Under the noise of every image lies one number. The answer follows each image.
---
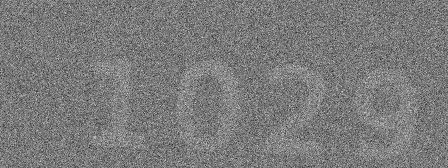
1029
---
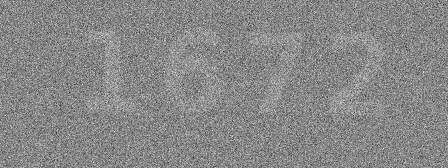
1672
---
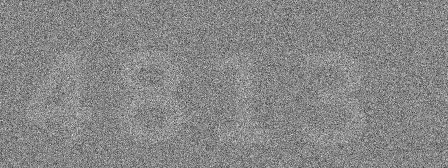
4813
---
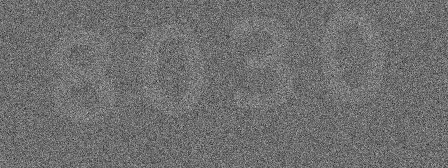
8030
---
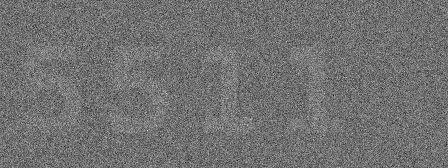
5511
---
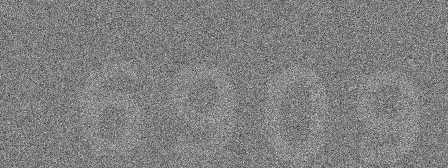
6909
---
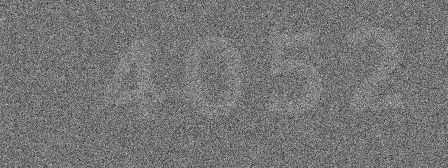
4052
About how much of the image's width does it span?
two thirds
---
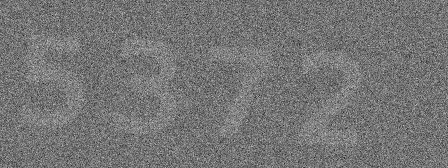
5372
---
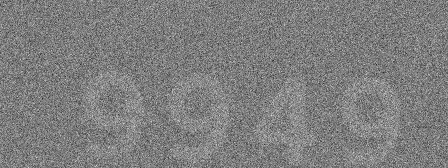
9949
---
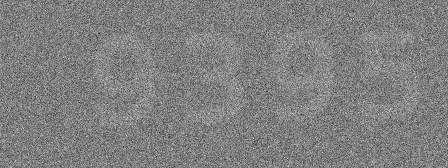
9395
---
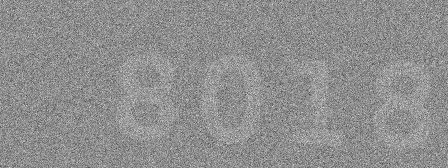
8018
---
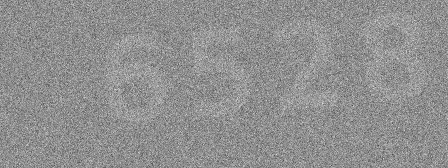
6528
